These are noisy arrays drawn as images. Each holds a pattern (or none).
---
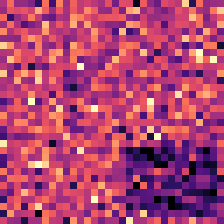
one block
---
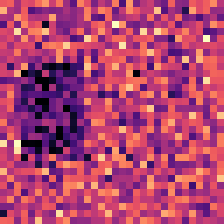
one block
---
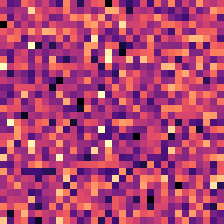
only noise
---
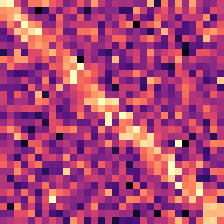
a diagonal band
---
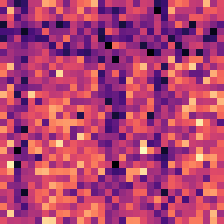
bands of rows crossing bands of columns
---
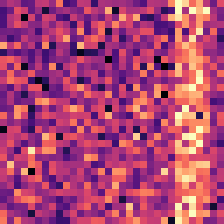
one band of columns
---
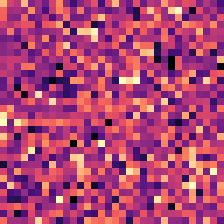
only noise
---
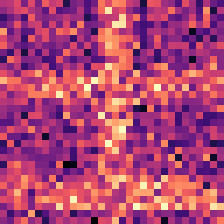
bands of rows crossing bands of columns
